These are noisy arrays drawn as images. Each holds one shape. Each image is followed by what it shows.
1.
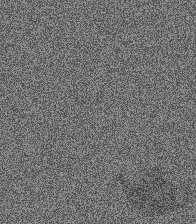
dark teapot, bottom right
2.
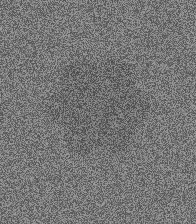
dark flower
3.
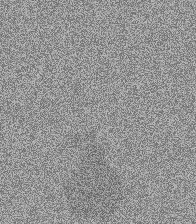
dark pear, bottom middle
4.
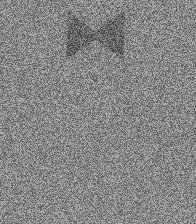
dark bow tie, top middle
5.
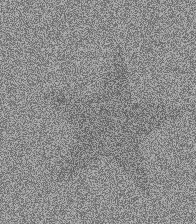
dark star
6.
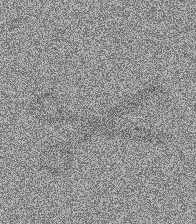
dark pair of scissors
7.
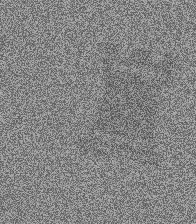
dark chess rook
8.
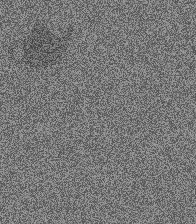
dark teapot, top left
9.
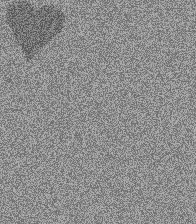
dark heart, top left
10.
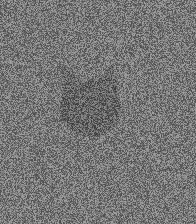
dark cat's head, centre
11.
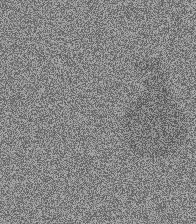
dark pear, middle right
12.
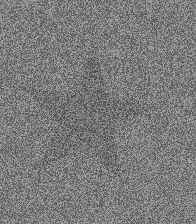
dark star
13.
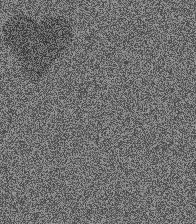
dark heart, top left
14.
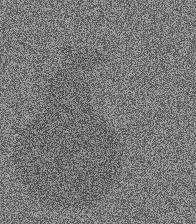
dark pear
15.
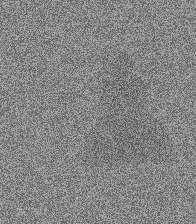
dark chess pawn
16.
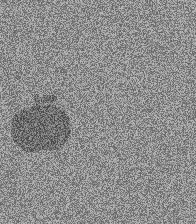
dark apple, middle left
